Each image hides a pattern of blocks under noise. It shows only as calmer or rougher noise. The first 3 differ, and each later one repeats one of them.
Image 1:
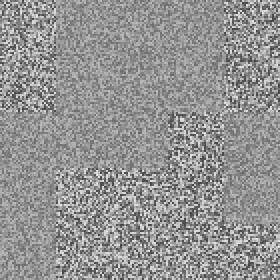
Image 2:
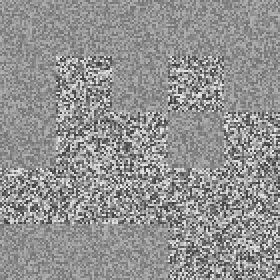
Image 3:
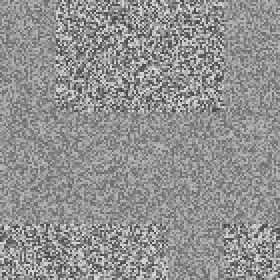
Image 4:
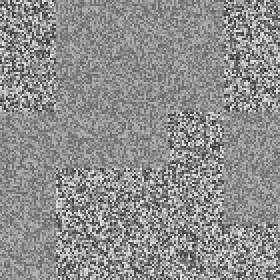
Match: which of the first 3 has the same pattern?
1
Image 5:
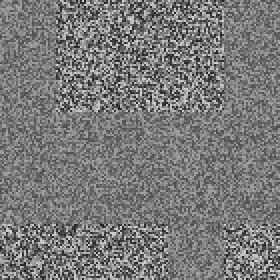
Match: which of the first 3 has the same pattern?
3
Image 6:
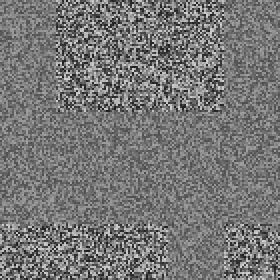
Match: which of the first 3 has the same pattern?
3
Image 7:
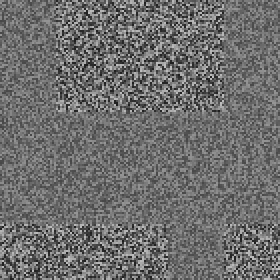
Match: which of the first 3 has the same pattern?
3
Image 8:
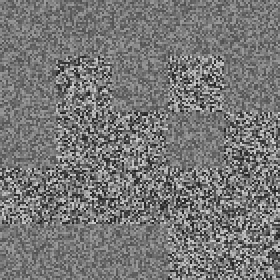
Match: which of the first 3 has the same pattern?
2
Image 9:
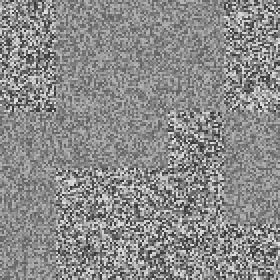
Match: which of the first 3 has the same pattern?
1
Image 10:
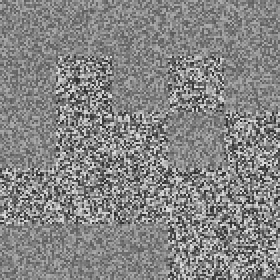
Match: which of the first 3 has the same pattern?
2
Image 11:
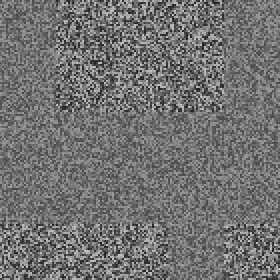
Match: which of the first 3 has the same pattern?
3
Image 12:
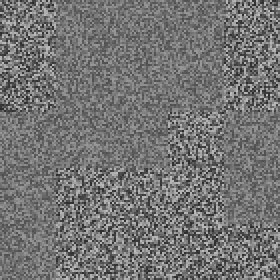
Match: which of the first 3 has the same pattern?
1
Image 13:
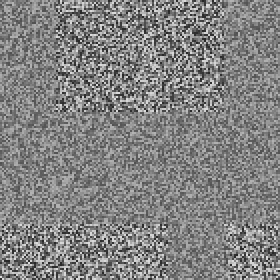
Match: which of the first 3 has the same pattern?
3
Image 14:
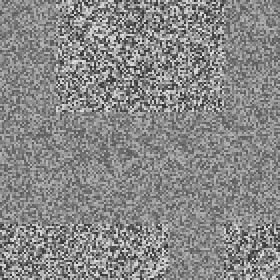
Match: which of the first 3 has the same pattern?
3
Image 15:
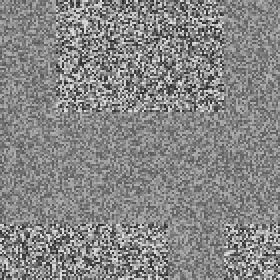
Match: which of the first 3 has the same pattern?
3
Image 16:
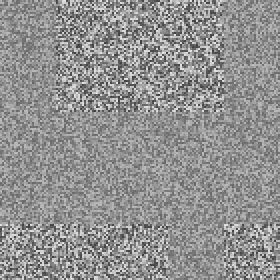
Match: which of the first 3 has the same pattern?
3
